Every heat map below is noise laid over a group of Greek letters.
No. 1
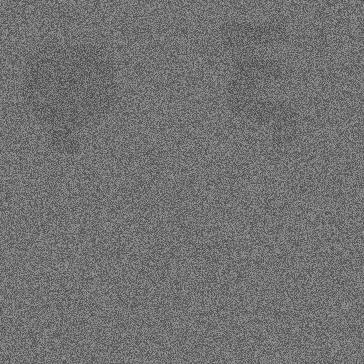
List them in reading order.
top left: dark phi; top right: dark xi
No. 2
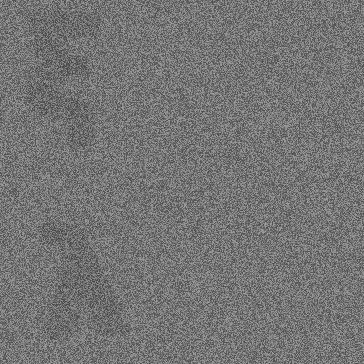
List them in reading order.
top left: dark xi; bottom left: dark lambda
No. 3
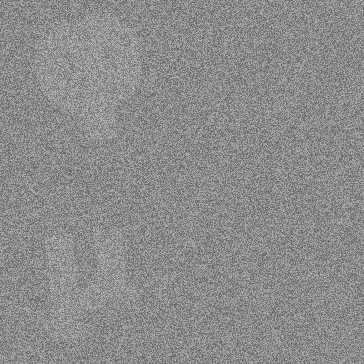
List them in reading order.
top left: light phi; bottom left: light mu
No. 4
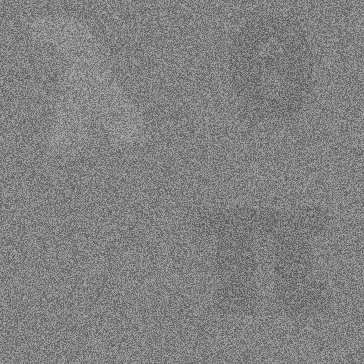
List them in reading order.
top left: light lambda; top right: dark theta; bottom right: dark pi
